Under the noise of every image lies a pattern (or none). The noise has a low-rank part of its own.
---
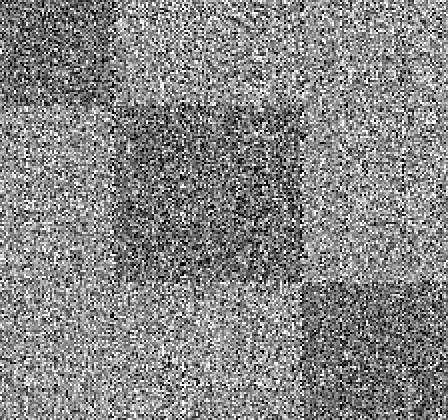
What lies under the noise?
blocks along the diagonal
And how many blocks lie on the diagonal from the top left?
3
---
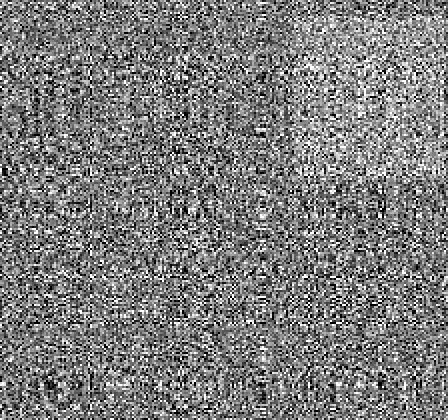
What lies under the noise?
one block
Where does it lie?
top right
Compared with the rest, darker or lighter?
lighter
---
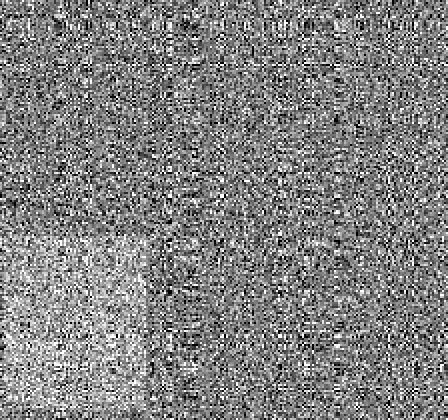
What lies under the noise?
one block
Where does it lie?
bottom left
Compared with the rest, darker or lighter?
lighter
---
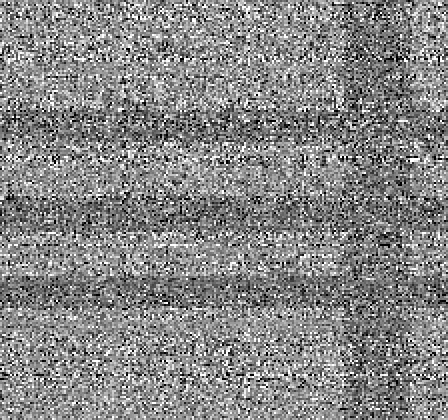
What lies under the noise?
bands of rows crossing bands of columns
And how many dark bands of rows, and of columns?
3 and 1
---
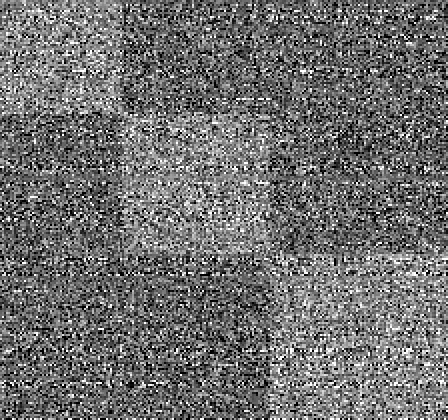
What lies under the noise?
blocks along the diagonal
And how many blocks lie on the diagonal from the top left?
3
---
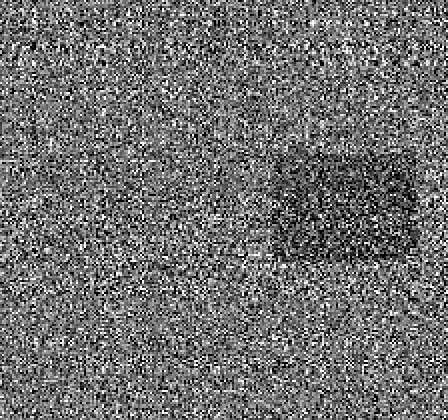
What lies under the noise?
one block
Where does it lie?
middle right
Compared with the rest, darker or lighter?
darker
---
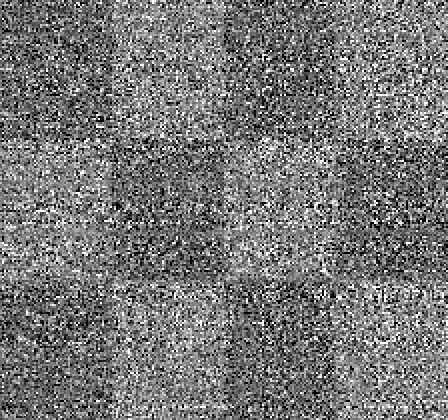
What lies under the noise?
a checkerboard
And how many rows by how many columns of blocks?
3 by 4
